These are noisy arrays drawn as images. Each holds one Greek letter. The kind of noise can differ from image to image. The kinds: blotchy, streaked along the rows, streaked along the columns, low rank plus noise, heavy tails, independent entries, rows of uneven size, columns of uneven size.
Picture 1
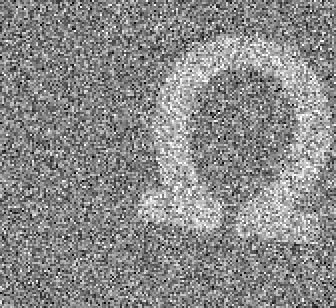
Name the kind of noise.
independent entries
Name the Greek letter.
omega
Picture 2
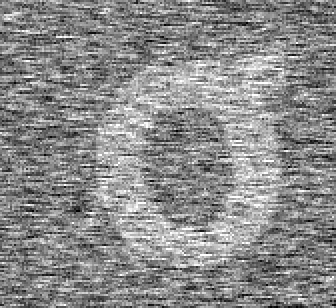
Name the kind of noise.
streaked along the rows
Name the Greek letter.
sigma
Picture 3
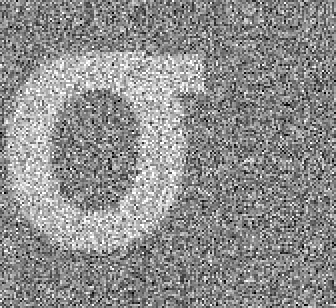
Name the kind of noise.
low rank plus noise
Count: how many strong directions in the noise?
two
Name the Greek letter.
sigma
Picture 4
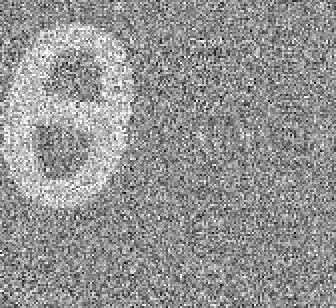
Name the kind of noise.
low rank plus noise
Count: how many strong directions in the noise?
five to eight
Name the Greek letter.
theta
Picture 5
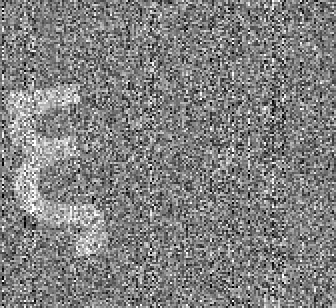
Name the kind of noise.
columns of uneven size
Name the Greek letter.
xi
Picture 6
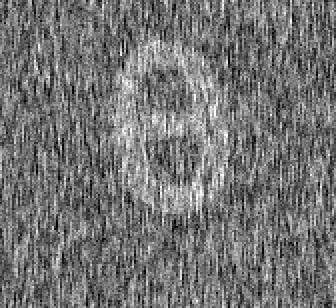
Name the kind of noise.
streaked along the columns
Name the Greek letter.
theta
